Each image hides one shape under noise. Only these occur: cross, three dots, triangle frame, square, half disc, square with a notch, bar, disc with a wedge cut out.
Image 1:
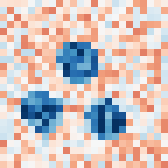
three dots
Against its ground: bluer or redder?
bluer
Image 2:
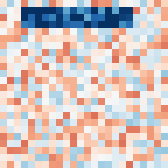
bar
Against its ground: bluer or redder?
bluer
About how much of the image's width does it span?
two thirds
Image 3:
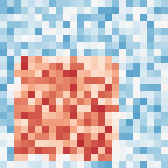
square
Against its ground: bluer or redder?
redder
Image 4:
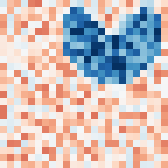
disc with a wedge cut out
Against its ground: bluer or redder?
bluer
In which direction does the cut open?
up
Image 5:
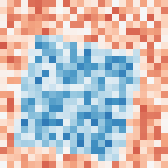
square
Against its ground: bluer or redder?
bluer
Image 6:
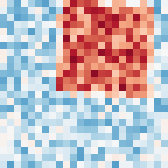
square
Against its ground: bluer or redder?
redder
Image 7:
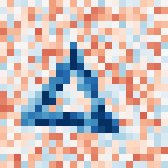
triangle frame
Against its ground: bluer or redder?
bluer
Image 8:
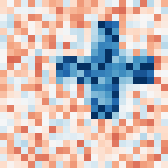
cross
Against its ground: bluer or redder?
bluer
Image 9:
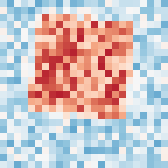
square
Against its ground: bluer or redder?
redder
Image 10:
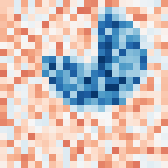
disc with a wedge cut out
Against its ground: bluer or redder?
bluer
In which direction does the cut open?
up and left
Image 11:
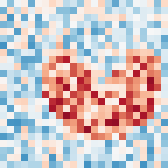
disc with a wedge cut out
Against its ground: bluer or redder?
redder
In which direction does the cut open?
up
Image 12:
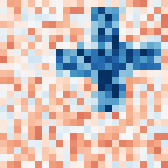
cross
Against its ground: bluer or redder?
bluer
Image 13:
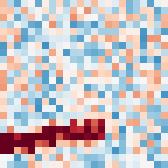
bar
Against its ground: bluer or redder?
redder
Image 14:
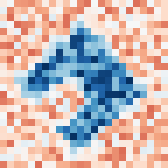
square with a notch
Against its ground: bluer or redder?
bluer
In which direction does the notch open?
down and left
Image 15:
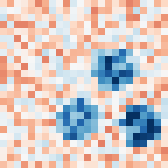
three dots
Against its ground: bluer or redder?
bluer
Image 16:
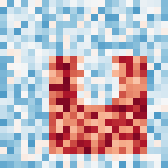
square with a notch
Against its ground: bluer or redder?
redder
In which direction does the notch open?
up
